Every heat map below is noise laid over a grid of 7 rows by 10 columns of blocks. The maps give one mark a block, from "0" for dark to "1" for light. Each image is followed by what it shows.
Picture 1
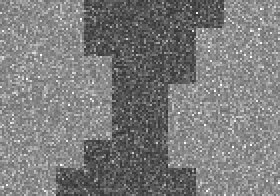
1 1 1 0 0 0 0 0 1 1
1 1 1 0 0 0 0 1 1 1
1 1 1 1 0 0 0 1 1 1
1 1 1 1 0 0 1 1 1 1
1 1 1 1 0 0 1 1 1 1
1 1 1 0 0 0 1 1 1 1
1 1 0 0 0 0 0 1 1 1
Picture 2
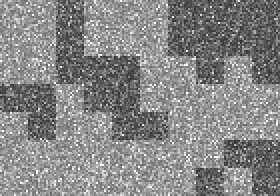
1 1 0 1 1 1 0 0 0 0
1 1 0 1 1 1 0 0 0 0
1 1 0 0 0 1 1 0 1 0
0 0 1 0 0 1 1 1 1 1
1 0 1 1 0 0 1 1 1 1
1 1 1 1 1 1 1 1 0 0
1 1 1 1 1 1 1 0 1 0
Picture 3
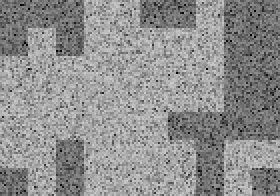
0 0 0 1 1 0 0 1 0 0
0 1 0 1 1 1 1 1 0 0
1 1 1 1 1 1 1 1 0 0
1 1 1 1 1 1 1 1 0 0
1 1 1 1 1 1 0 0 0 0
1 1 0 1 1 1 1 0 1 1
0 1 0 1 1 1 1 0 1 0
